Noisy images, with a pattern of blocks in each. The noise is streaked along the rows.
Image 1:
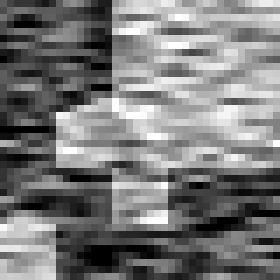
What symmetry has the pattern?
mirrored about the diagonal from the bottom left
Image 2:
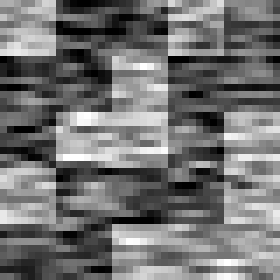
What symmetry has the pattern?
mirrored about the diagonal from the top left
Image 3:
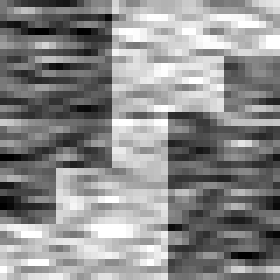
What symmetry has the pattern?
the same after a half turn
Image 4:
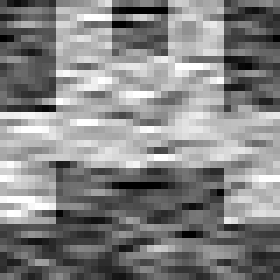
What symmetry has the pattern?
left and right mirror each other
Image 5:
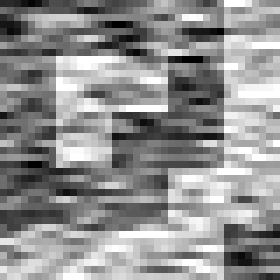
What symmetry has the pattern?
mirrored about the diagonal from the top left
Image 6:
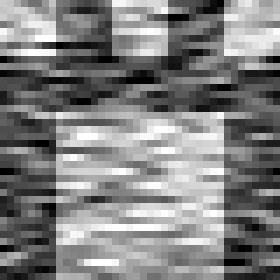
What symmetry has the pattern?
left and right mirror each other
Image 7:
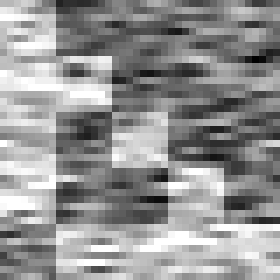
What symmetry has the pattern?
mirrored about the diagonal from the bottom left
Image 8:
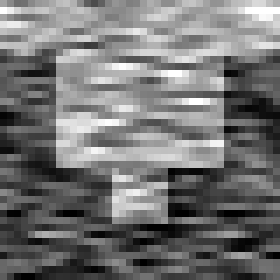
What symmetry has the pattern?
left and right mirror each other
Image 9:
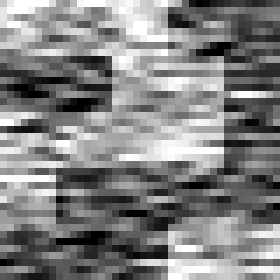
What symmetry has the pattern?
no symmetry
